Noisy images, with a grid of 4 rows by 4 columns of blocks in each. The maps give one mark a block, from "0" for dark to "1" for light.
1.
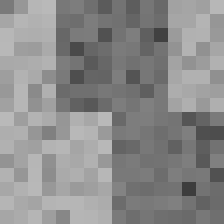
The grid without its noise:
1 0 0 1
1 0 0 1
1 1 0 0
1 1 0 0
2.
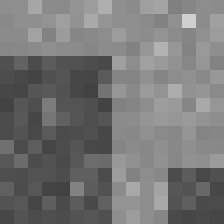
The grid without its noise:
1 1 1 1
0 0 1 1
0 0 1 1
0 0 1 0
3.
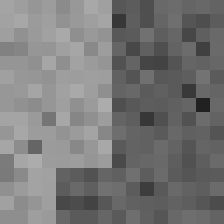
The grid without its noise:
1 1 0 0
1 1 0 0
1 1 0 0
1 0 0 0
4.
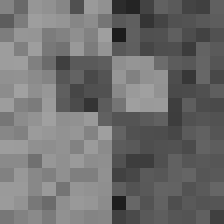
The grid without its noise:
1 1 0 0
1 0 1 0
1 1 0 0
1 1 0 0
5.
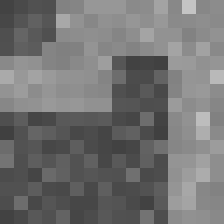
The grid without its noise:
0 1 1 1
1 1 0 1
0 0 0 1
0 0 0 1
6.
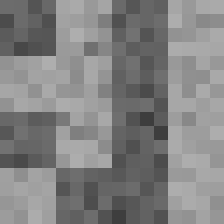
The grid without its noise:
0 1 0 1
1 1 0 1
0 1 0 1
1 0 0 1
